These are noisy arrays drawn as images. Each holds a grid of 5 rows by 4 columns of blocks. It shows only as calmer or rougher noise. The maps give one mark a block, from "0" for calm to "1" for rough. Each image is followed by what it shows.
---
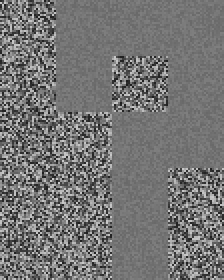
1 0 0 0
1 0 1 0
1 1 0 0
1 1 0 1
1 1 0 1
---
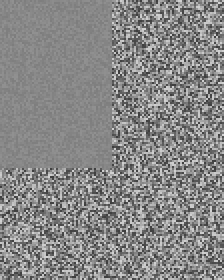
0 0 1 1
0 0 1 1
0 0 1 1
1 1 1 1
1 1 1 1
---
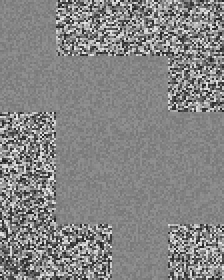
0 1 1 1
0 0 0 1
1 0 0 0
1 0 0 0
1 1 0 1
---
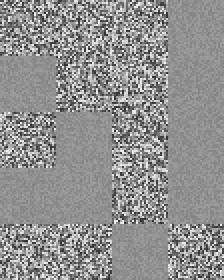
1 1 1 0
0 1 1 0
1 0 1 0
0 0 1 0
1 1 0 1
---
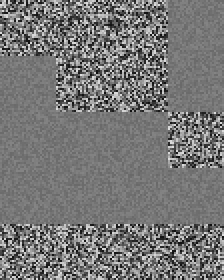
1 1 1 0
0 1 1 0
0 0 0 1
0 0 0 0
1 1 1 1
